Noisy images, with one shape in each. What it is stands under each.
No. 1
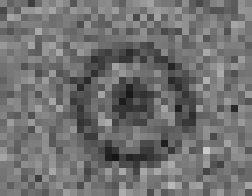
dark bullseye
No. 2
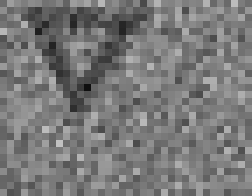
dark triangle frame
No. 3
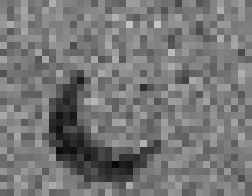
dark crescent
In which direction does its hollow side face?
up and right
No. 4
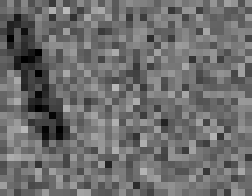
dark bar
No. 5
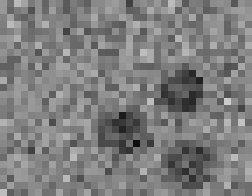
dark three dots
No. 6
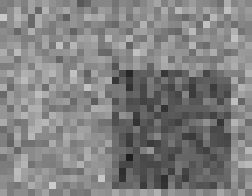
dark square
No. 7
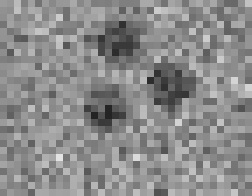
dark three dots
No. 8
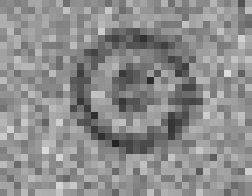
dark bullseye
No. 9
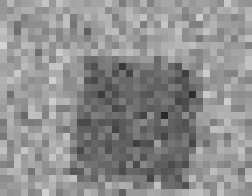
dark square
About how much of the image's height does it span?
two thirds
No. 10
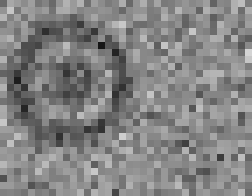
dark bullseye
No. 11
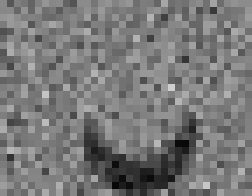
dark crescent
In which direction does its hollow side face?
up
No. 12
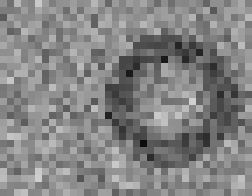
dark ring
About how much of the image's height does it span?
two thirds
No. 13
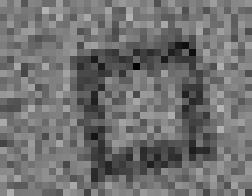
dark square frame
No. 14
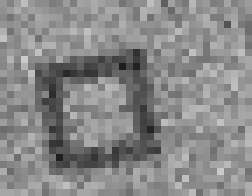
dark square frame
